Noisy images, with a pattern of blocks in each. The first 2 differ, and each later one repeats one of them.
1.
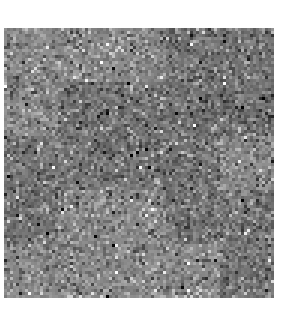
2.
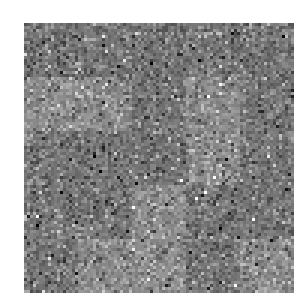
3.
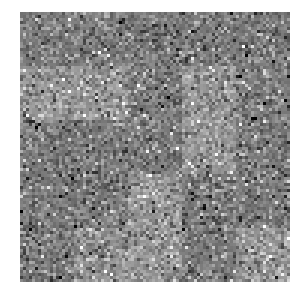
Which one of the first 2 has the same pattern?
2
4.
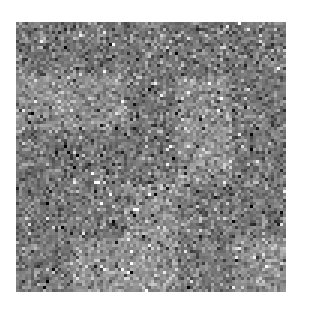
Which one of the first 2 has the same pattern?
2
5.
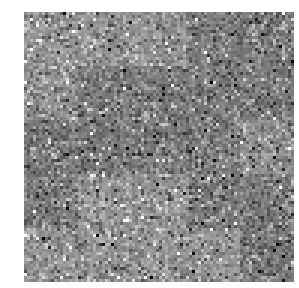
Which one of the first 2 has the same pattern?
1
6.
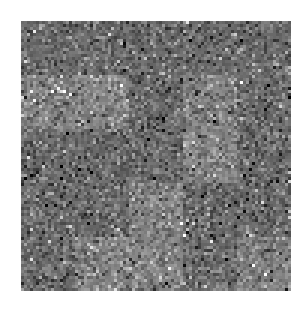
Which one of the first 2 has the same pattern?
2
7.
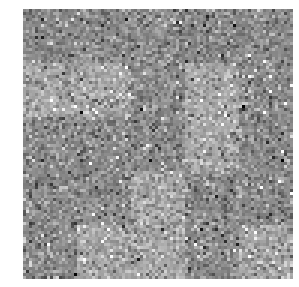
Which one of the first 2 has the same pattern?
2
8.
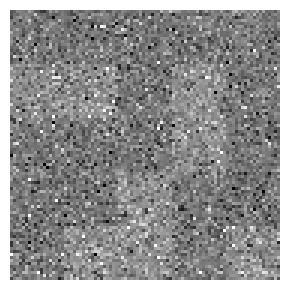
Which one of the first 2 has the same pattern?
2
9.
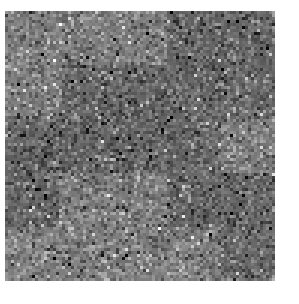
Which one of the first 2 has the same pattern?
1
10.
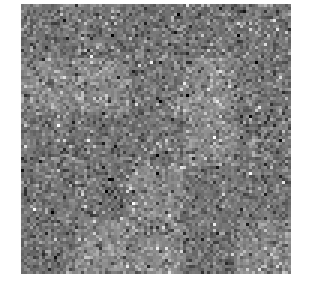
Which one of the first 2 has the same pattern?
2
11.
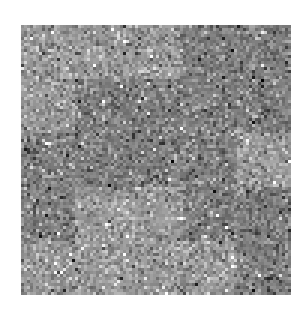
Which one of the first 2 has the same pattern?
1
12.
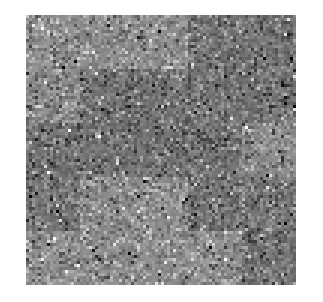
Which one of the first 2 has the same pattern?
1
